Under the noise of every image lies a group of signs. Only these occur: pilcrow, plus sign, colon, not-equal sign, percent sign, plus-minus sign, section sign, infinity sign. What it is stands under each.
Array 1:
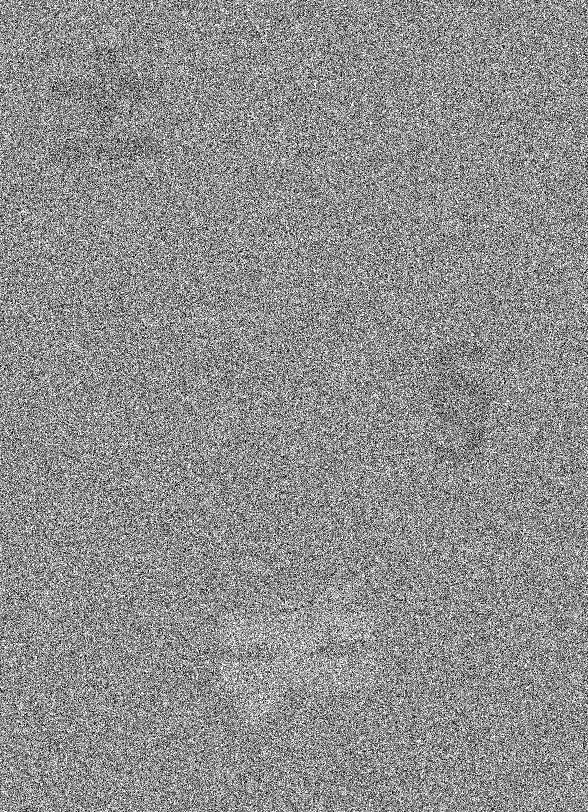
top left: dark plus-minus sign; middle right: dark section sign; bottom middle: light not-equal sign
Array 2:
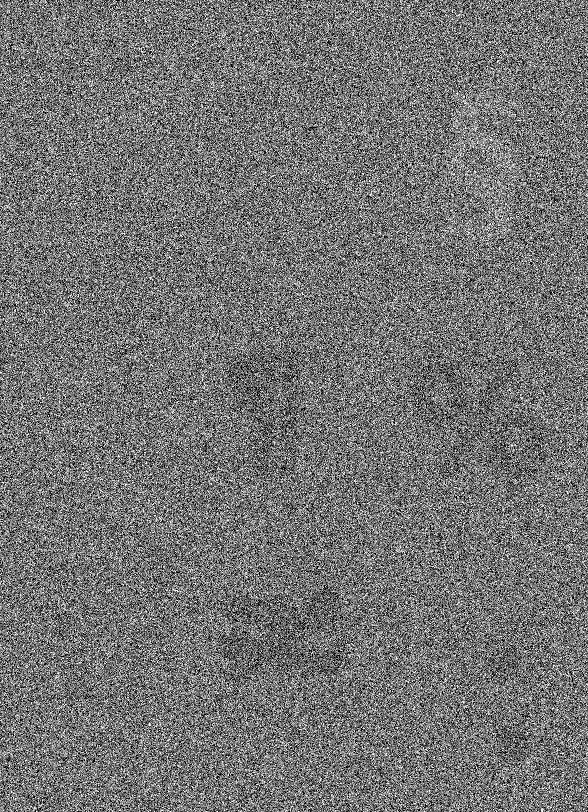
top right: light section sign; centre: dark pilcrow; middle right: dark percent sign; bottom middle: dark not-equal sign; bottom right: dark colon
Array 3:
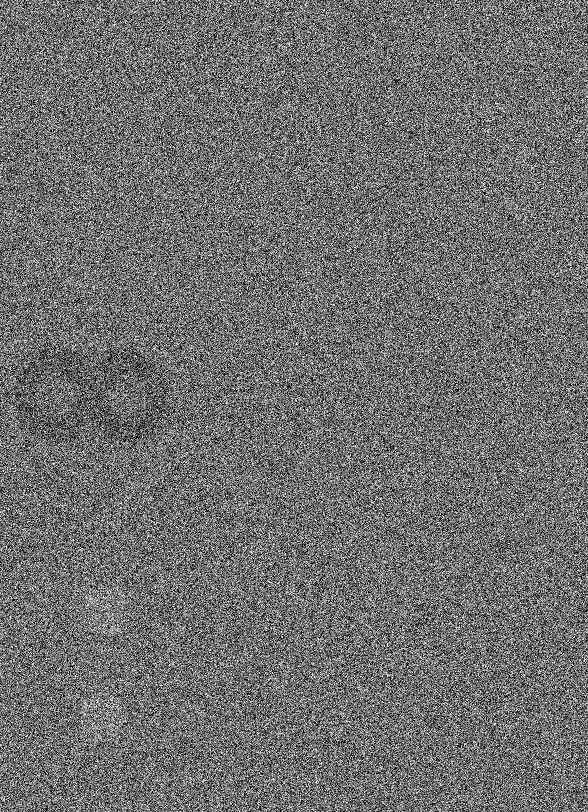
middle left: dark infinity sign; bottom left: light colon
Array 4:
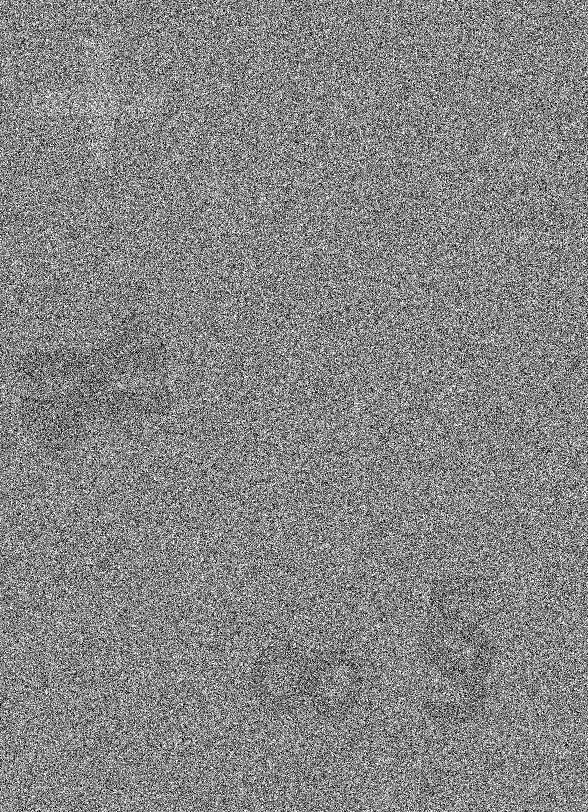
top left: light plus sign; middle left: dark not-equal sign; bottom middle: dark infinity sign; bottom right: dark section sign
